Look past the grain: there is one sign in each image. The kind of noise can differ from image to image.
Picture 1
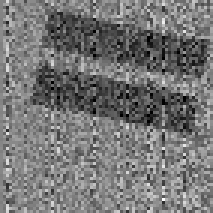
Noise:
columns of uneven size
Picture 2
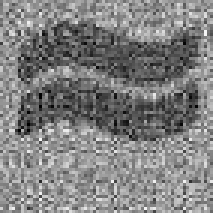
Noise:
low rank plus noise
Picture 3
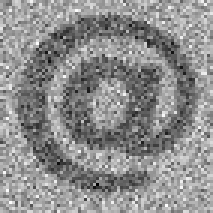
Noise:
independent entries
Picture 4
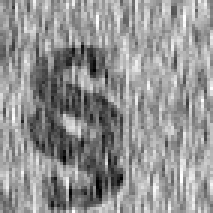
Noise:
streaked along the columns
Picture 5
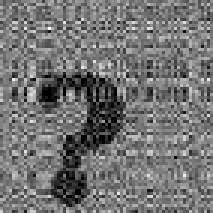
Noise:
low rank plus noise
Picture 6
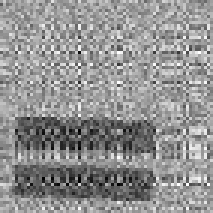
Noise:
low rank plus noise
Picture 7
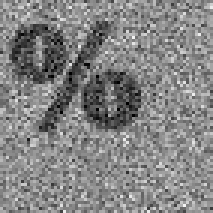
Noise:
low rank plus noise
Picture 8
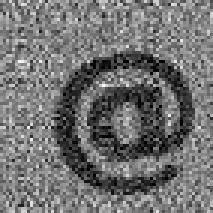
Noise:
low rank plus noise
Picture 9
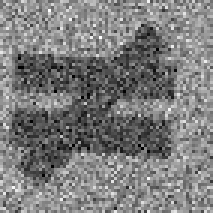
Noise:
independent entries
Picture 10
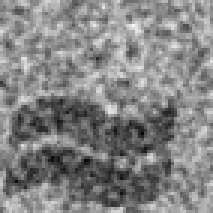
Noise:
blotchy
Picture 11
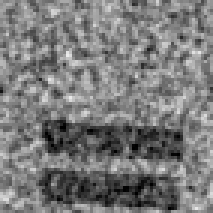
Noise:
blotchy
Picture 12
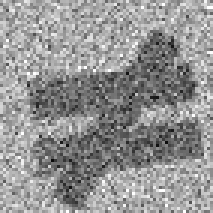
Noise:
independent entries
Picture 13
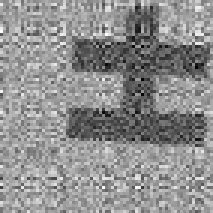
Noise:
low rank plus noise
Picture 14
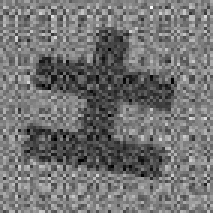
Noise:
low rank plus noise
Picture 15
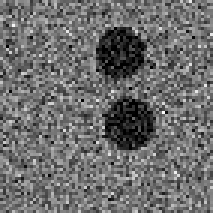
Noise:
independent entries
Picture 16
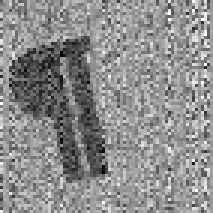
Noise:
columns of uneven size
